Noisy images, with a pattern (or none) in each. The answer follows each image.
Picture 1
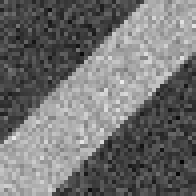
a diagonal band
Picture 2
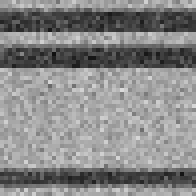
bands of rows
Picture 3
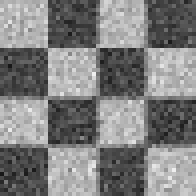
a checkerboard
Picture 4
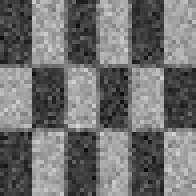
a checkerboard
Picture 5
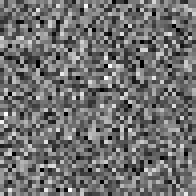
only noise
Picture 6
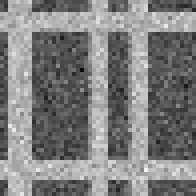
bands of rows crossing bands of columns
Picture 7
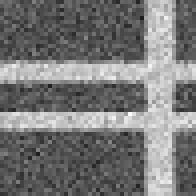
bands of rows crossing bands of columns
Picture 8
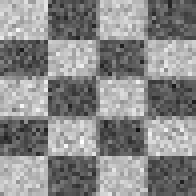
a checkerboard
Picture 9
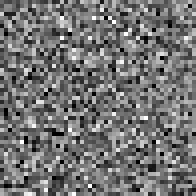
only noise
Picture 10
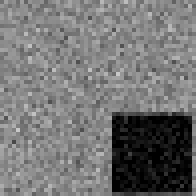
one block
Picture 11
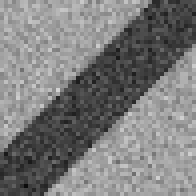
a diagonal band
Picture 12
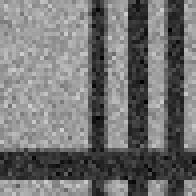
bands of rows crossing bands of columns
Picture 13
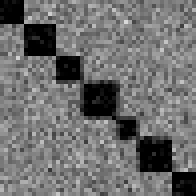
blocks along the diagonal
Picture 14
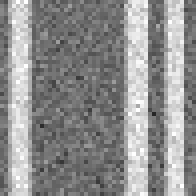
bands of columns
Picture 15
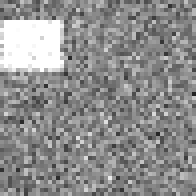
one block
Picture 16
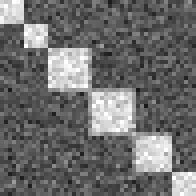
blocks along the diagonal
